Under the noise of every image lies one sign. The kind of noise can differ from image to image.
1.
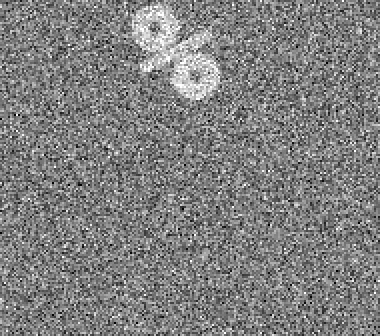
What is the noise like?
independent entries
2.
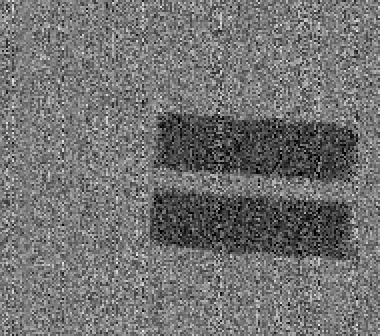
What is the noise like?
columns of uneven size
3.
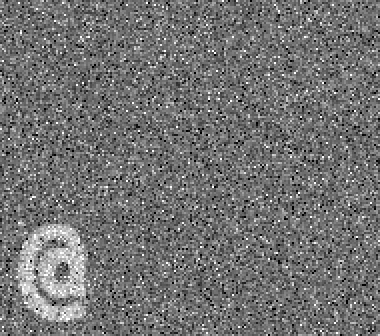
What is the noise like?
heavy tails
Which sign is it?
at sign
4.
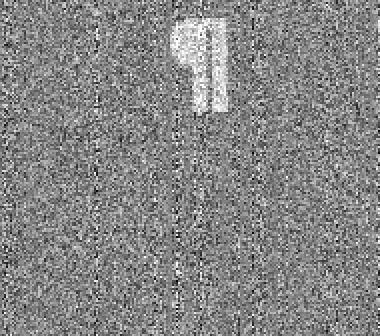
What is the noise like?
columns of uneven size
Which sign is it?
pilcrow
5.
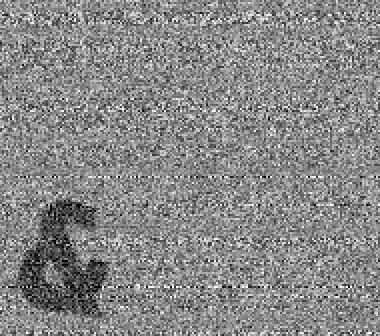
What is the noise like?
rows of uneven size
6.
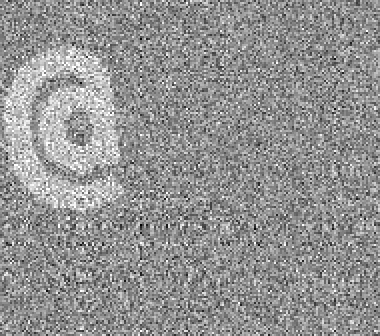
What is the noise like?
low rank plus noise
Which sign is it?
at sign
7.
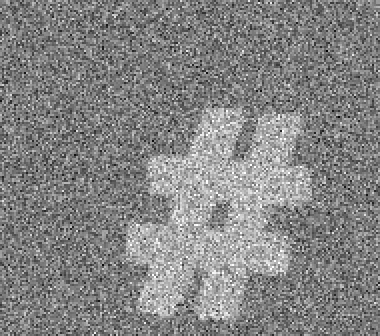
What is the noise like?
independent entries
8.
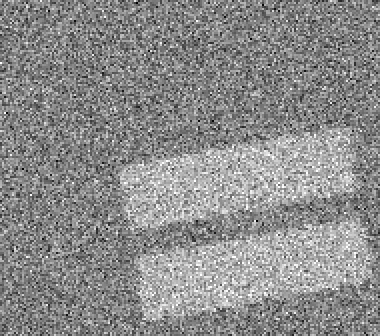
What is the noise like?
independent entries
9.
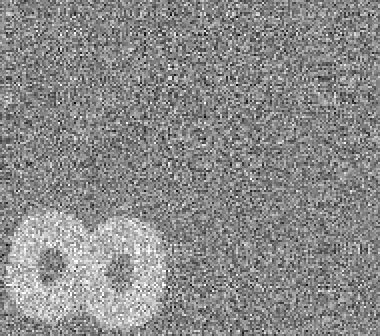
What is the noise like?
low rank plus noise
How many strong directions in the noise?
two
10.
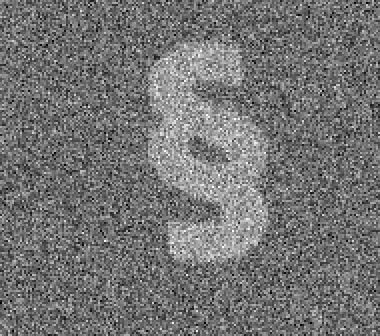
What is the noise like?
independent entries
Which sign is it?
section sign
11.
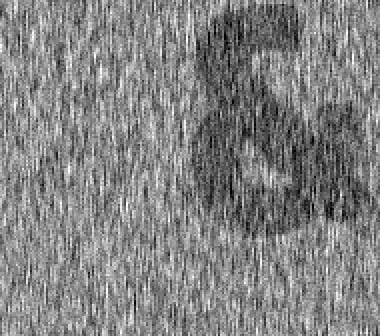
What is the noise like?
streaked along the columns
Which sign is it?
ampersand
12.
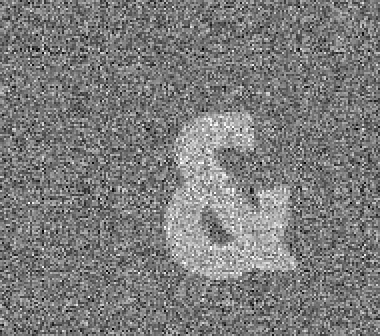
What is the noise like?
low rank plus noise
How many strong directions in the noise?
three or four
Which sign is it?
ampersand
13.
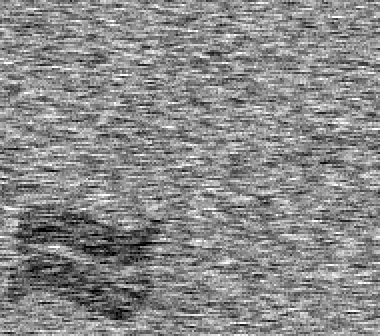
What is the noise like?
streaked along the rows
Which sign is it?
approximately sign
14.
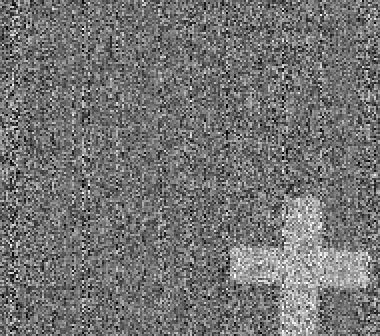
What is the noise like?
columns of uneven size
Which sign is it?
plus sign
